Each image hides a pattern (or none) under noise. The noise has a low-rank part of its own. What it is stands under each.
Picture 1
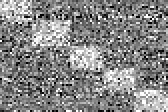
blocks along the diagonal
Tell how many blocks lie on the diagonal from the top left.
5
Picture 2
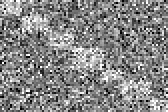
blocks along the diagonal
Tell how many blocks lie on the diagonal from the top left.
7
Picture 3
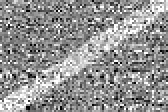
a diagonal band
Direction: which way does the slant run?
bottom left to top right
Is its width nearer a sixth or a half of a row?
a sixth
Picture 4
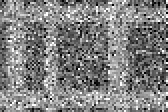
bands of rows crossing bands of columns
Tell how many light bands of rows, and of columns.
2 and 3
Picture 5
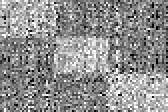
blocks along the diagonal
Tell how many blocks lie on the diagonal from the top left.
3
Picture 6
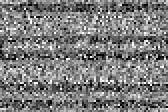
bands of rows
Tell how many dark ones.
5
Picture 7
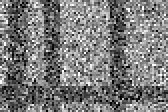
bands of rows crossing bands of columns
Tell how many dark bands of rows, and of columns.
1 and 3
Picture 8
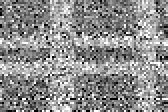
bands of rows crossing bands of columns
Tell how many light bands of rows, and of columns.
2 and 2
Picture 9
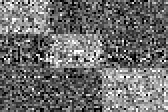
blocks along the diagonal
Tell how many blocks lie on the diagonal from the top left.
3
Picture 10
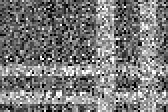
bands of rows crossing bands of columns
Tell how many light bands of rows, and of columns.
2 and 2
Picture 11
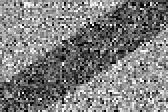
a diagonal band
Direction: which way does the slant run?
bottom left to top right
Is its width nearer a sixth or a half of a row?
a half
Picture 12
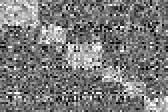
blocks along the diagonal
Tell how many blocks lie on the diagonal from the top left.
6
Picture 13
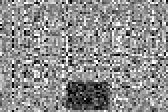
one block
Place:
bottom middle
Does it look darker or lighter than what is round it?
darker
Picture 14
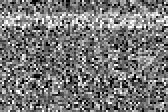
one band of rows
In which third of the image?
top
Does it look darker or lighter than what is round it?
lighter
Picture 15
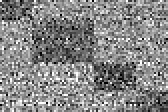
blocks along the diagonal
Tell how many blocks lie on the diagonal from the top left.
4
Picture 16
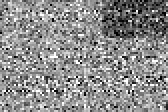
one block
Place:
top right
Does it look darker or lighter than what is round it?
darker
